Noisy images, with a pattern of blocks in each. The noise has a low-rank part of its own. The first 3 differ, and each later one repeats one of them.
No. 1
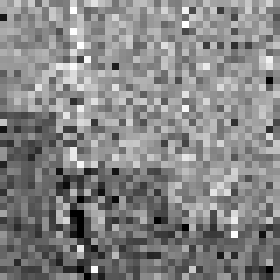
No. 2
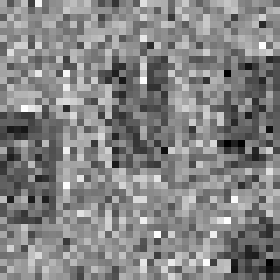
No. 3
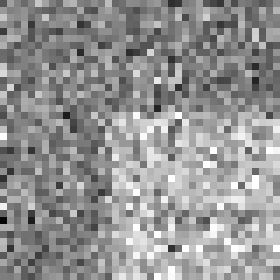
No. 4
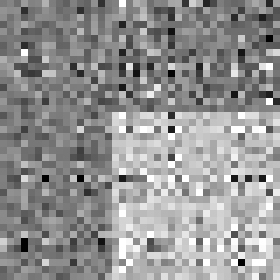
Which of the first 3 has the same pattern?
3
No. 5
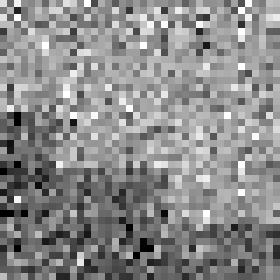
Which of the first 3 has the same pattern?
1
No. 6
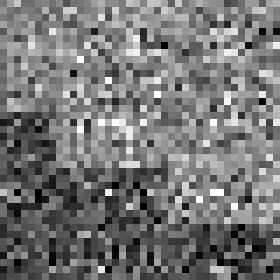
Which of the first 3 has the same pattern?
1
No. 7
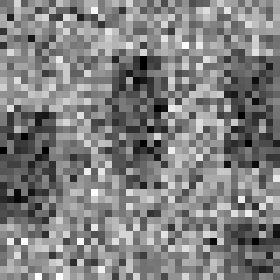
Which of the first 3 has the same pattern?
2
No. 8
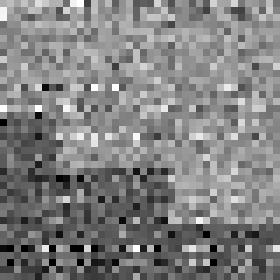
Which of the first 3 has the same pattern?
1
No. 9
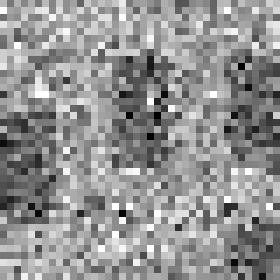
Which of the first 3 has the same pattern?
2
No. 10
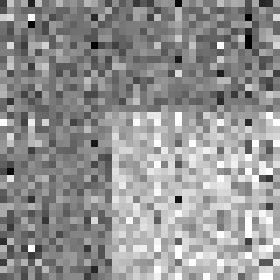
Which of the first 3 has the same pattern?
3
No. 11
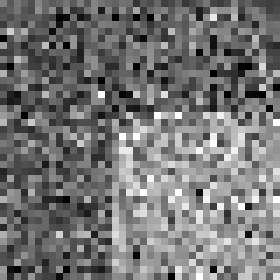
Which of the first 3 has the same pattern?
3
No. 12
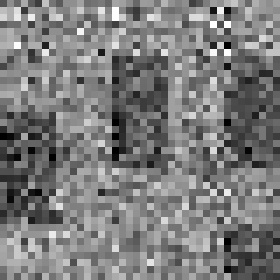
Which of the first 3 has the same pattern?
2
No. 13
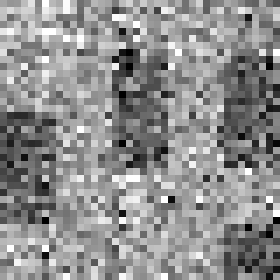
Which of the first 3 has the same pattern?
2
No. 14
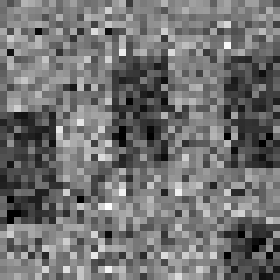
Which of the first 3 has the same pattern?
2
